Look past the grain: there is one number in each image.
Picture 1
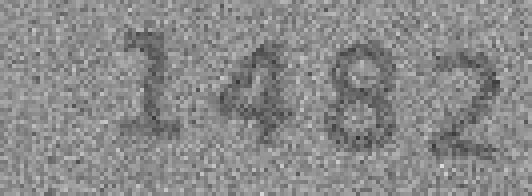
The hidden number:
1482
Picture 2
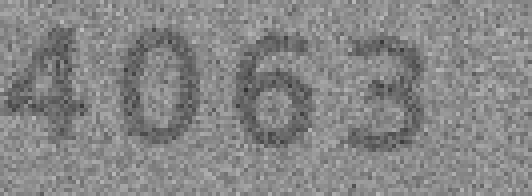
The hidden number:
4063
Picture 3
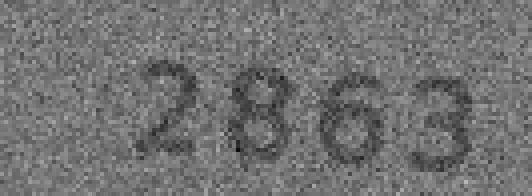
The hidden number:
2863
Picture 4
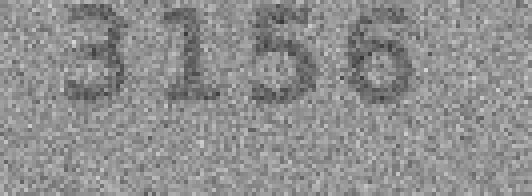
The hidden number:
3156
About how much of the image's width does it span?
two thirds
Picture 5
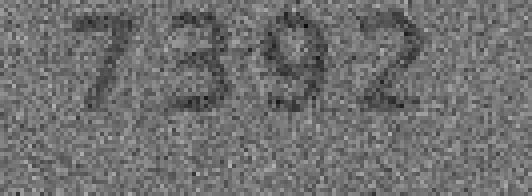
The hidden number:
7392
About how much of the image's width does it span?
two thirds
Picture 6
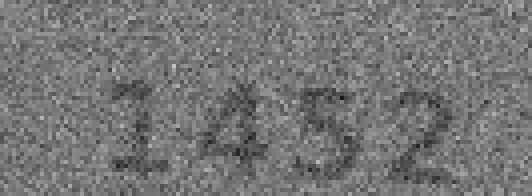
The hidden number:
1452
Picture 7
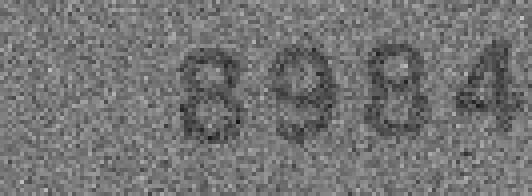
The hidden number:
8984
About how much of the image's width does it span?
two thirds
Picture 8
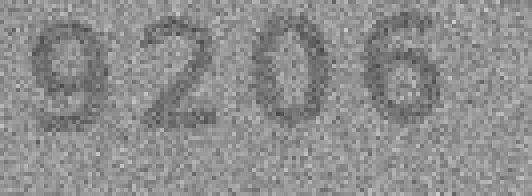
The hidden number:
9206
